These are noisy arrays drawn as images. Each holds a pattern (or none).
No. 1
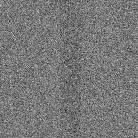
one band of columns
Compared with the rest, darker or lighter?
darker
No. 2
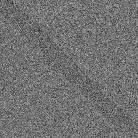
a diagonal band
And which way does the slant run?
top left to bottom right
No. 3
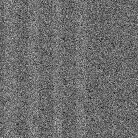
bands of columns
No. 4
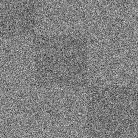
blocks along the diagonal
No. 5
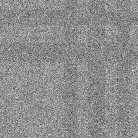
bands of rows crossing bands of columns
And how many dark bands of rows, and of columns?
2 and 3
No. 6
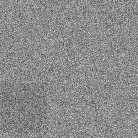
one block
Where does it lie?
bottom left
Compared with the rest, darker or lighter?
darker
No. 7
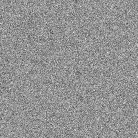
only noise
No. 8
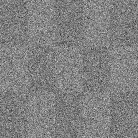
a checkerboard
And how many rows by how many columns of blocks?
3 by 5
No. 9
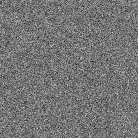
only noise
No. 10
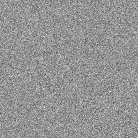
only noise
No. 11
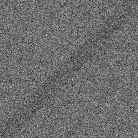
a diagonal band
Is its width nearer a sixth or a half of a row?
a sixth
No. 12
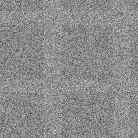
bands of rows crossing bands of columns
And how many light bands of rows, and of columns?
2 and 2
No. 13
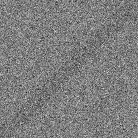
a diagonal band
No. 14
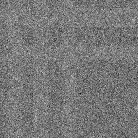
bands of rows crossing bands of columns
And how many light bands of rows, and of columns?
2 and 3
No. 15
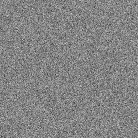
only noise
